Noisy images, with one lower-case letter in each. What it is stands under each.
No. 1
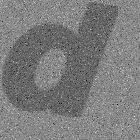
d
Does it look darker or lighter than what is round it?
darker
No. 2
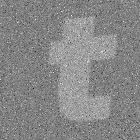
t
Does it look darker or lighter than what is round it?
lighter
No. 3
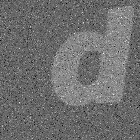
d
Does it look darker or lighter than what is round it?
lighter
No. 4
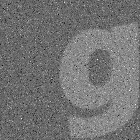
g
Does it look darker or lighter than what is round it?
lighter
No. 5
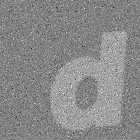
d
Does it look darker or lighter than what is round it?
lighter
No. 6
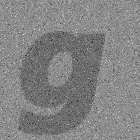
g
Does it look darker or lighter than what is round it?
darker
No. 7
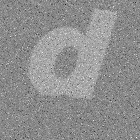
d
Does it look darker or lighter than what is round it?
lighter
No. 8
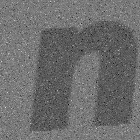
n
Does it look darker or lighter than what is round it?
darker
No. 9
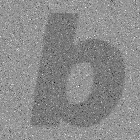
b
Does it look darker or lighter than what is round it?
darker
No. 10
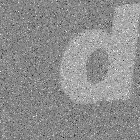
d
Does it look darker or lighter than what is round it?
lighter
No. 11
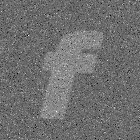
f
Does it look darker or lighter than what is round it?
lighter
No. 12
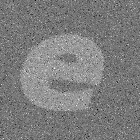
e
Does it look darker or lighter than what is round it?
lighter
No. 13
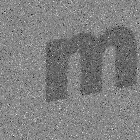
m
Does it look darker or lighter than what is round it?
darker
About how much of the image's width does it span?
two thirds
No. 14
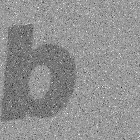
b
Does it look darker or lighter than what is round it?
darker
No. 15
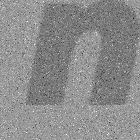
n
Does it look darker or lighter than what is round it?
darker
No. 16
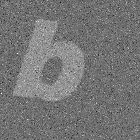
b
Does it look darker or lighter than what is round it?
lighter
